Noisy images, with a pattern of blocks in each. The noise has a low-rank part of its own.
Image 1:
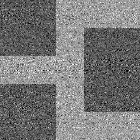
top and bottom mirror each other
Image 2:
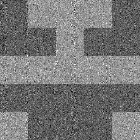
left and right mirror each other
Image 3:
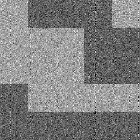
no symmetry
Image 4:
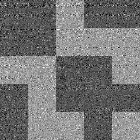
mirrored about the diagonal from the top left
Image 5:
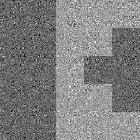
top and bottom mirror each other
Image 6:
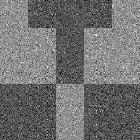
left and right mirror each other
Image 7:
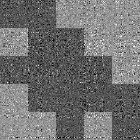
mirrored about the diagonal from the bottom left
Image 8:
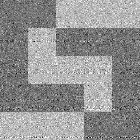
the same after a half turn
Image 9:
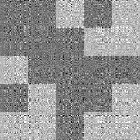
mirrored about the diagonal from the top left
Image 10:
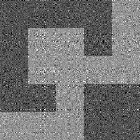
mirrored about the diagonal from the top left
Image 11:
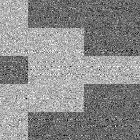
top and bottom mirror each other
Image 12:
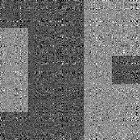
top and bottom mirror each other
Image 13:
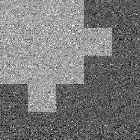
mirrored about the diagonal from the top left
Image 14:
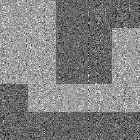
no symmetry
